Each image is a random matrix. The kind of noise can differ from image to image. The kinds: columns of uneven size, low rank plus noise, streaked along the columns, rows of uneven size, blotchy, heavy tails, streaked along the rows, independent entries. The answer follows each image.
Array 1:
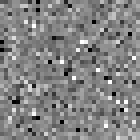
heavy tails
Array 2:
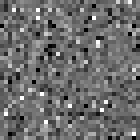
heavy tails
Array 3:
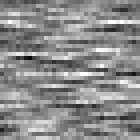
streaked along the rows
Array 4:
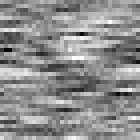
streaked along the rows
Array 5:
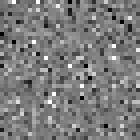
heavy tails
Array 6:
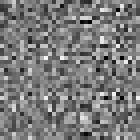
low rank plus noise
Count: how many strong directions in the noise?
three or four
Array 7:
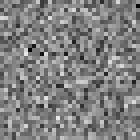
independent entries
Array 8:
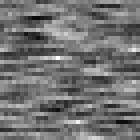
streaked along the rows
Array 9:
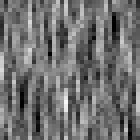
streaked along the columns
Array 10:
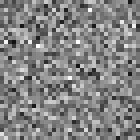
independent entries
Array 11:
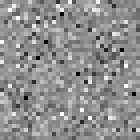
heavy tails
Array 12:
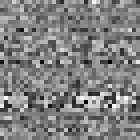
rows of uneven size
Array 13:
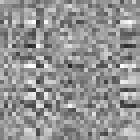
low rank plus noise
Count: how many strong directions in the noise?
one
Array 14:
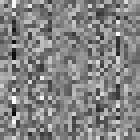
columns of uneven size
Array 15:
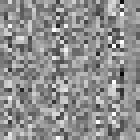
columns of uneven size
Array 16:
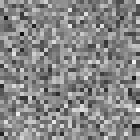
independent entries
